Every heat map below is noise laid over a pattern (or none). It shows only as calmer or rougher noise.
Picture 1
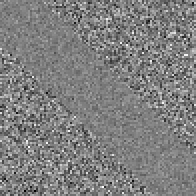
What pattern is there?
a diagonal band
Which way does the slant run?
top left to bottom right
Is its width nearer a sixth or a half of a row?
a half
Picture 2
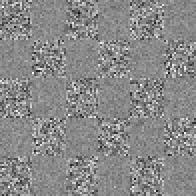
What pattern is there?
a checkerboard
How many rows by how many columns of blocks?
5 by 6
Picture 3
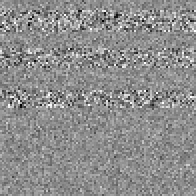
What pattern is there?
bands of rows
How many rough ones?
3
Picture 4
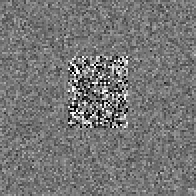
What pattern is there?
one block
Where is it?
centre
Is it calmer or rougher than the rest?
rougher
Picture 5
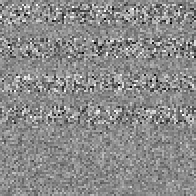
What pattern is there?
bands of rows
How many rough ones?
4
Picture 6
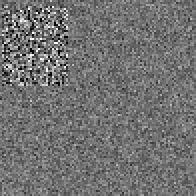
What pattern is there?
one block
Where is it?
top left
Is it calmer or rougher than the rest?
rougher
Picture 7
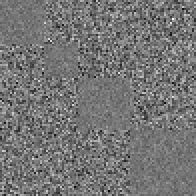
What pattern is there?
blocks along the diagonal
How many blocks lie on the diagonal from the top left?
4
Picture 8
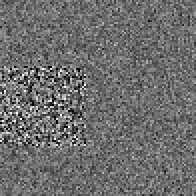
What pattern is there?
one block
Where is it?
middle left
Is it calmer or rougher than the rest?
rougher
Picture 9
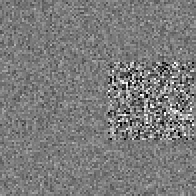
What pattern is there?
one block
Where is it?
middle right
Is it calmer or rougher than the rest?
rougher
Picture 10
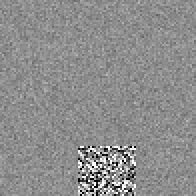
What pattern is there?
one block
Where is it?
bottom middle
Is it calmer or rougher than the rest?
rougher
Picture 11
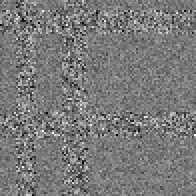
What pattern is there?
bands of rows crossing bands of columns
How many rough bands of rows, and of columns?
2 and 2
